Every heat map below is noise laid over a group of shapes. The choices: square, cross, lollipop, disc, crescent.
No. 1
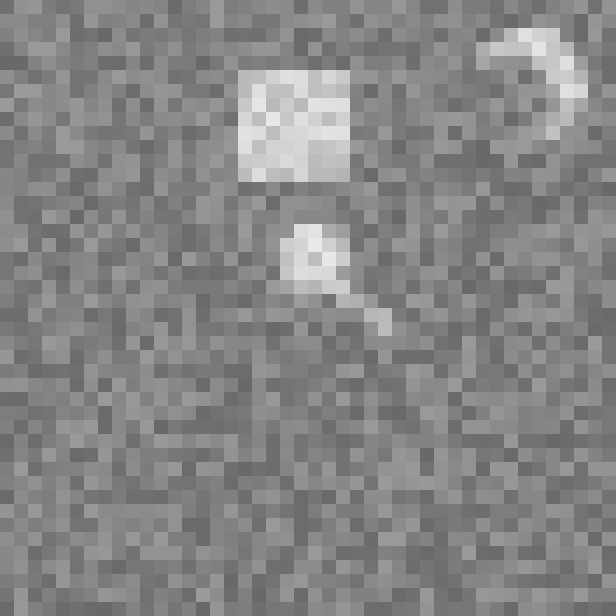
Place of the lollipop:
centre
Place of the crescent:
top right
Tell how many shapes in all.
3
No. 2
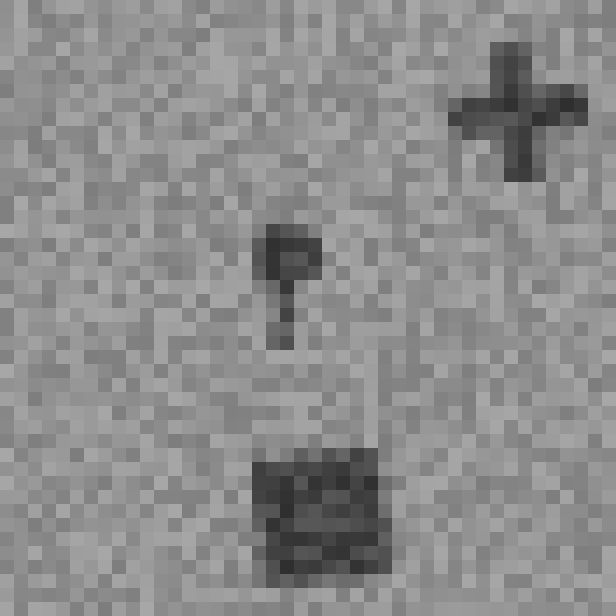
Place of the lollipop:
centre
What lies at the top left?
nothing
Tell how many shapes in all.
3
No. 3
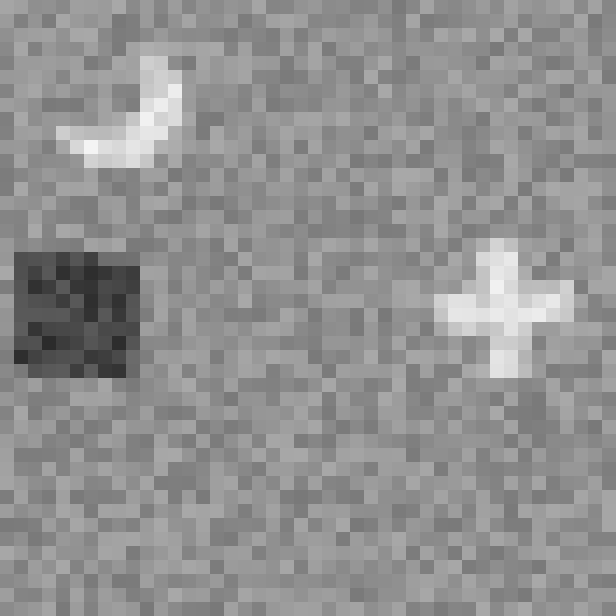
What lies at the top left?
crescent
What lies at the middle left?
square
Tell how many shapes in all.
3
